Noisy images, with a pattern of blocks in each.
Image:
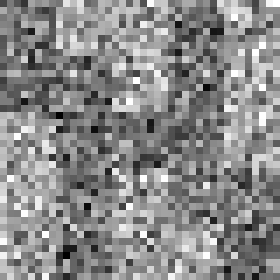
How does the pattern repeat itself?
the same after a half turn
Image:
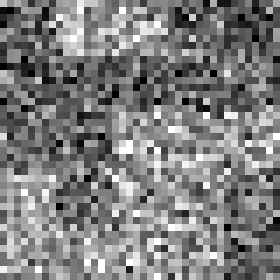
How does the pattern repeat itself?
no symmetry
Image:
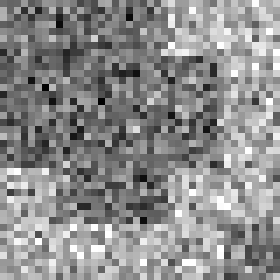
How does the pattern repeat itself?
mirrored about the diagonal from the top left
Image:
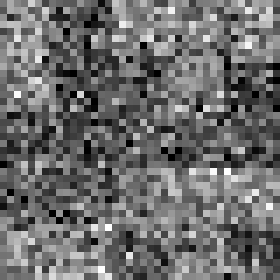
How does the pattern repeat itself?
no symmetry
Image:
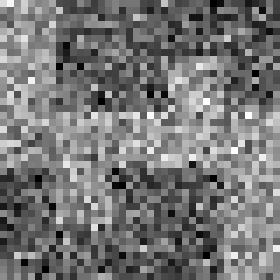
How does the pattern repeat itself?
the same after a half turn
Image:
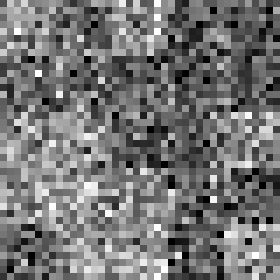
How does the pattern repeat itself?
mirrored about the diagonal from the bottom left
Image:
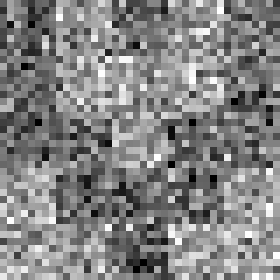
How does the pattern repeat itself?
left and right mirror each other
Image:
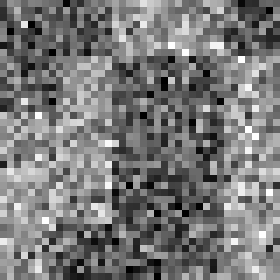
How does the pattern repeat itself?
no symmetry
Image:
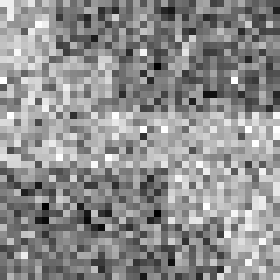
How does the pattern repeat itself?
the same after a half turn
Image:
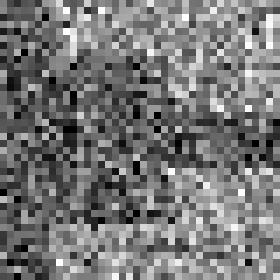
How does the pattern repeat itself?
top and bottom mirror each other
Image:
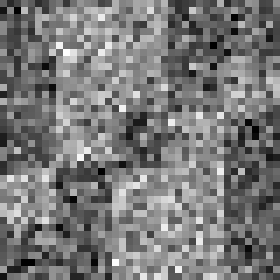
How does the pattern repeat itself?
the same after a half turn
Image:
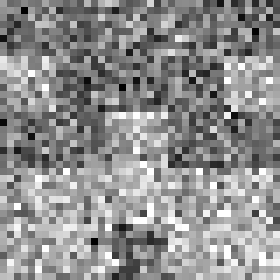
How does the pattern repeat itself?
left and right mirror each other
